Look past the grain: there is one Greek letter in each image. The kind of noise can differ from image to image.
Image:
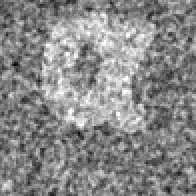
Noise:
blotchy
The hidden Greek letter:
alpha
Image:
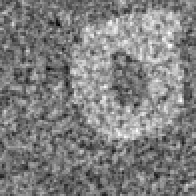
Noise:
blotchy
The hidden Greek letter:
sigma
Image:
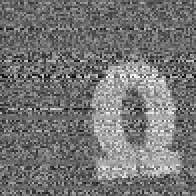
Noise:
rows of uneven size
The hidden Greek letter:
omega
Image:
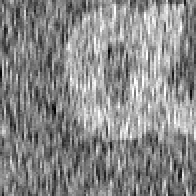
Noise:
streaked along the columns
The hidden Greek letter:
alpha
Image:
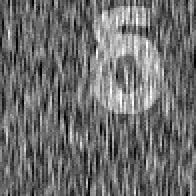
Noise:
streaked along the columns
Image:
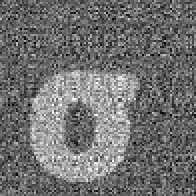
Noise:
low rank plus noise
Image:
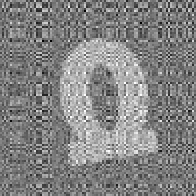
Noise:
low rank plus noise
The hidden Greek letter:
omega
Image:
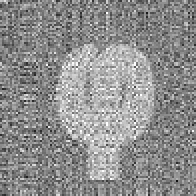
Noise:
low rank plus noise
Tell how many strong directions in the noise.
three or four
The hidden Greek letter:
phi
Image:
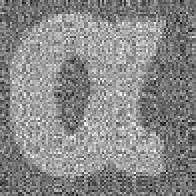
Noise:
low rank plus noise
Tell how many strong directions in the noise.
three or four
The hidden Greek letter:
alpha
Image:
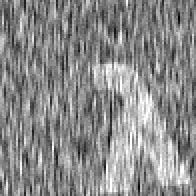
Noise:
streaked along the columns
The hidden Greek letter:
lambda
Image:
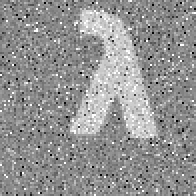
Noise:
heavy tails
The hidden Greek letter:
lambda
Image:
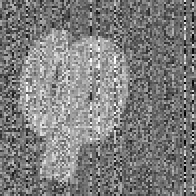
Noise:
columns of uneven size
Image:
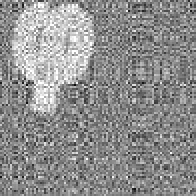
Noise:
low rank plus noise
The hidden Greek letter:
phi
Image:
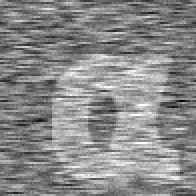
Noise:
streaked along the rows
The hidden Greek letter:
alpha
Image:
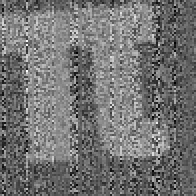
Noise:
columns of uneven size
